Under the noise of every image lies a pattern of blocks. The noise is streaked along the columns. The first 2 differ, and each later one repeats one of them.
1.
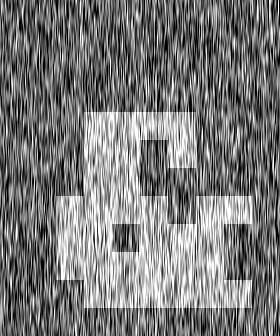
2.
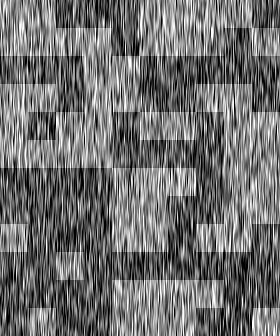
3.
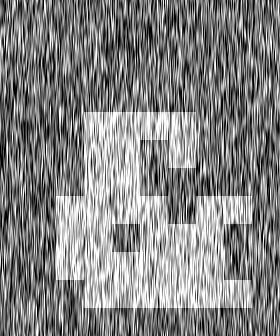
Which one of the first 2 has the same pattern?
1
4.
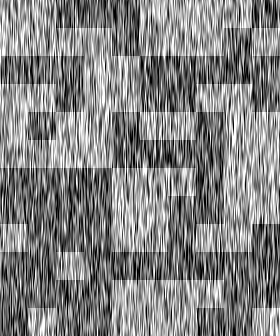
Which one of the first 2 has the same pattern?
2
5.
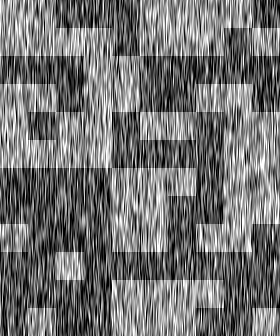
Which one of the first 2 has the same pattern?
2
